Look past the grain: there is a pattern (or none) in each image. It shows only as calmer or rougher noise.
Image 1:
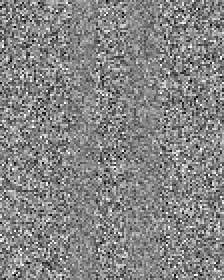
bands of columns
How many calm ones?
2
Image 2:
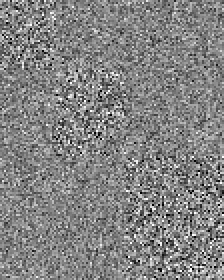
blocks along the diagonal
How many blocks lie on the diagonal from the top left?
3
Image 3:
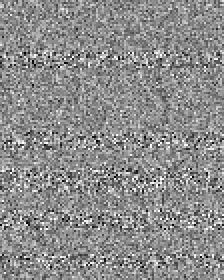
bands of rows
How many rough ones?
5
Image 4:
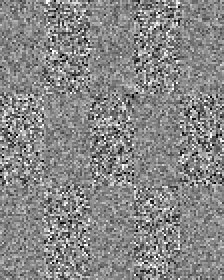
a checkerboard
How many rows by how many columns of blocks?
3 by 5
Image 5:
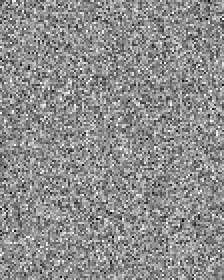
only noise
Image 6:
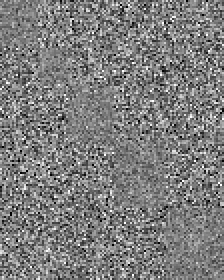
blocks along the diagonal
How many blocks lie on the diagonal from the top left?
5
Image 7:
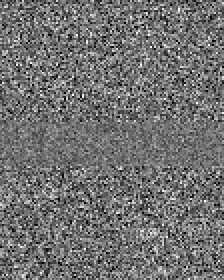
one band of rows
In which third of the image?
middle
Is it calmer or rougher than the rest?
calmer
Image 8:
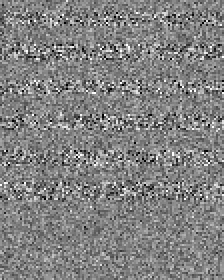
bands of rows
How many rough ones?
6
